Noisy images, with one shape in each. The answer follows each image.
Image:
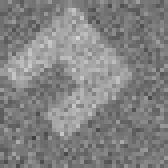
light square with a notch
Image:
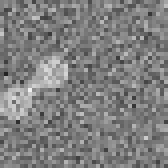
light dumbbell, middle left
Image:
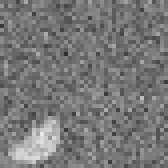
light half disc, bottom left
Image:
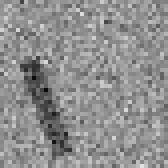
dark bar
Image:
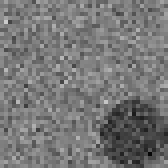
dark disc, bottom right
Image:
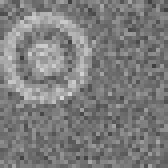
light bullseye
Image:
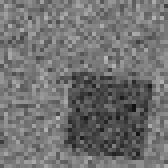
dark square
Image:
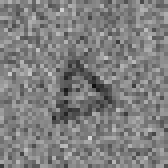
dark triangle frame, centre
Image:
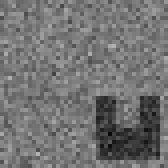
dark square with a notch, bottom right
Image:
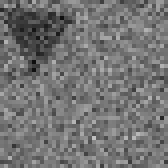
dark triangle
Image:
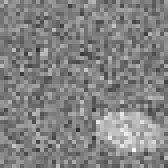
light ellipse, bottom right
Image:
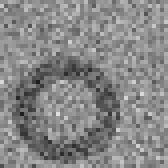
dark ring
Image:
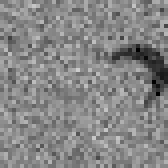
dark crescent, middle right
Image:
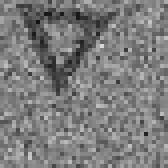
dark triangle frame
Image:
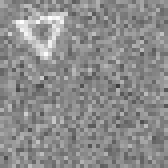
light triangle frame, top left
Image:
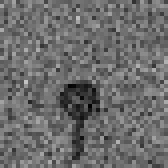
dark lollipop
